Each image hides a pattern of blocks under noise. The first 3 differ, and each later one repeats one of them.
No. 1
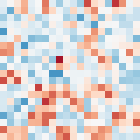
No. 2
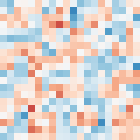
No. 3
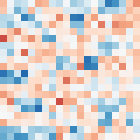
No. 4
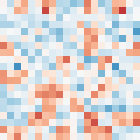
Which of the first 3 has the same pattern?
1
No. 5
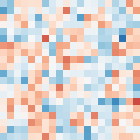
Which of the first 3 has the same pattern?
2
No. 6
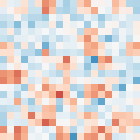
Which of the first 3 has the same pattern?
1
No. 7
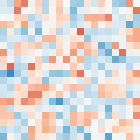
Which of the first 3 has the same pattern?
2
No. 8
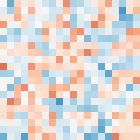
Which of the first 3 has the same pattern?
2
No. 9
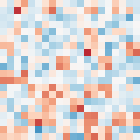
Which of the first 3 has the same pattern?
1
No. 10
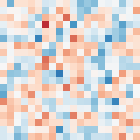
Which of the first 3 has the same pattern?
2
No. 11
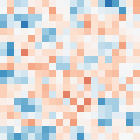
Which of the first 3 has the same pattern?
3
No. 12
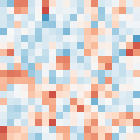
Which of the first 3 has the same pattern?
1
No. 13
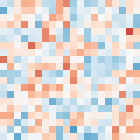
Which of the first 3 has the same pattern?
2
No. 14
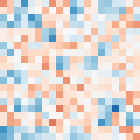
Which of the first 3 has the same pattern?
3
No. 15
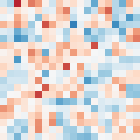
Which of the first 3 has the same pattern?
2
